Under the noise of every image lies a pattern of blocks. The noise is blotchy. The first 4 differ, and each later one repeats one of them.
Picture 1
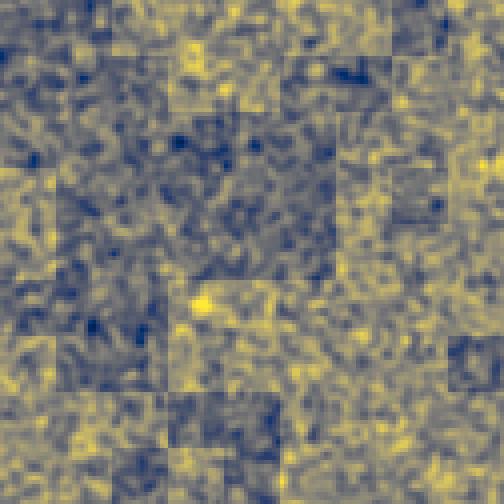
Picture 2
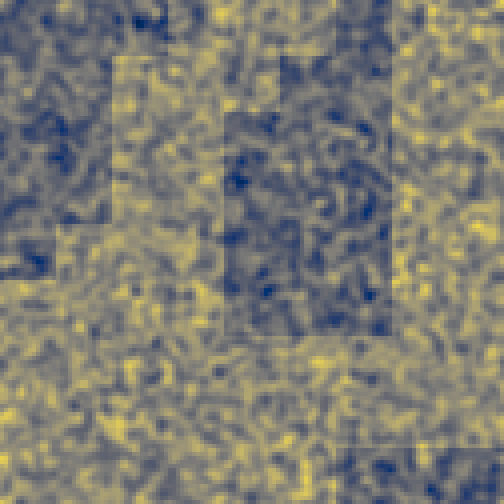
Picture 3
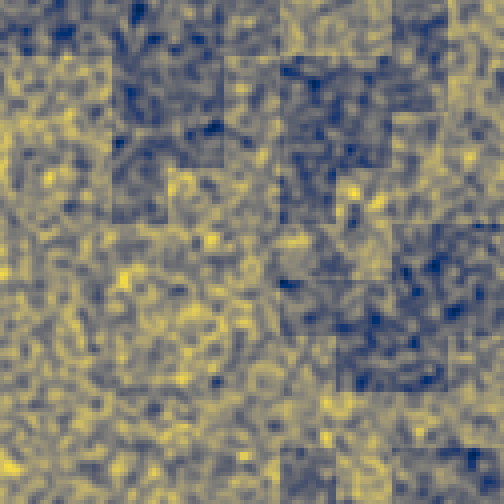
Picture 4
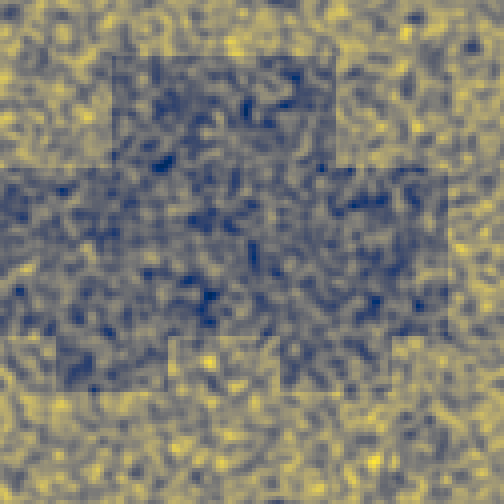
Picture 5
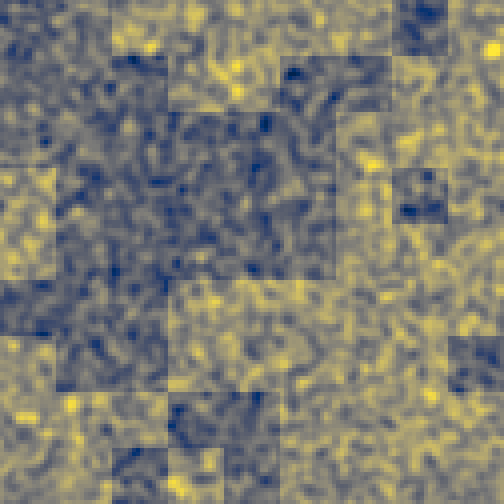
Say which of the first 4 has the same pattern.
1
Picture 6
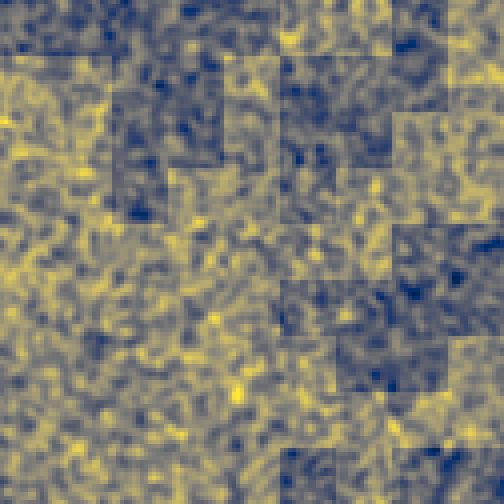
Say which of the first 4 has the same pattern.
3
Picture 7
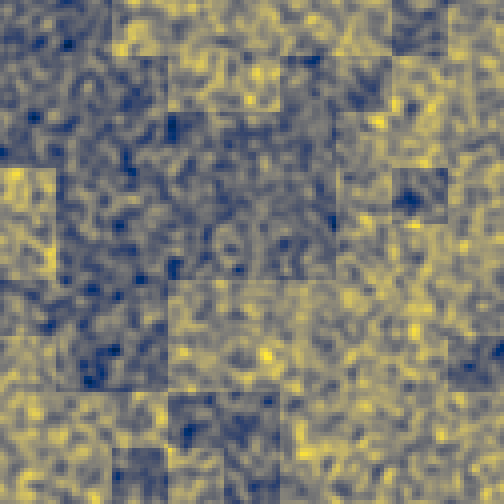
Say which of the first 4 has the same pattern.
1
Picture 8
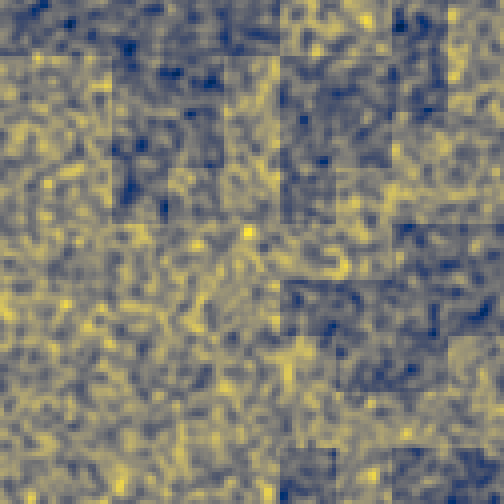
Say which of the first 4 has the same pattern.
3
